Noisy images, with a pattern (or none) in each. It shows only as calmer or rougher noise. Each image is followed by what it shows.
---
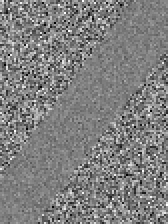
a diagonal band
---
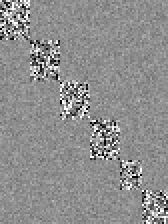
blocks along the diagonal
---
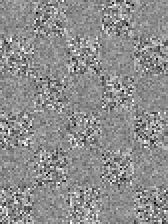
a checkerboard
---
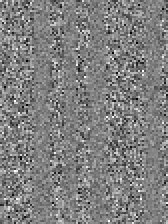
bands of columns
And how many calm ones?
4
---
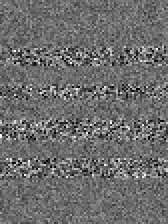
bands of rows
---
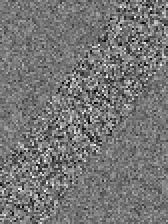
a diagonal band
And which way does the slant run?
bottom left to top right
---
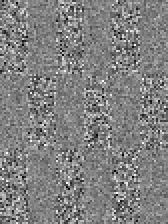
a checkerboard
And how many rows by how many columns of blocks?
3 by 6
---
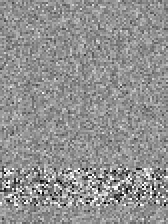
one band of rows
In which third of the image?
bottom
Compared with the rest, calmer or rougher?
rougher
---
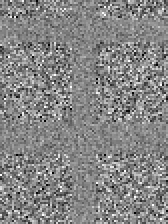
bands of rows crossing bands of columns
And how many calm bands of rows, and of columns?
2 and 1
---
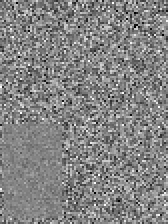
one block
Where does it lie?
bottom left
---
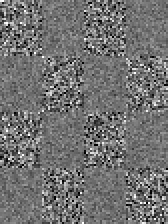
a checkerboard
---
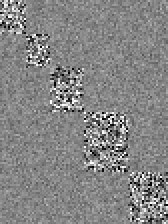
blocks along the diagonal
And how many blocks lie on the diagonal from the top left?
5
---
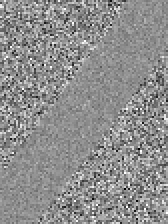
a diagonal band
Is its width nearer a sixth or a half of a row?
a half
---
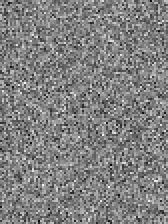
only noise
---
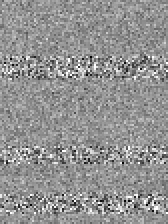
bands of rows
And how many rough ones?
3
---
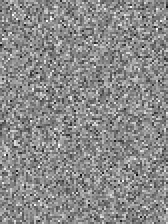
only noise
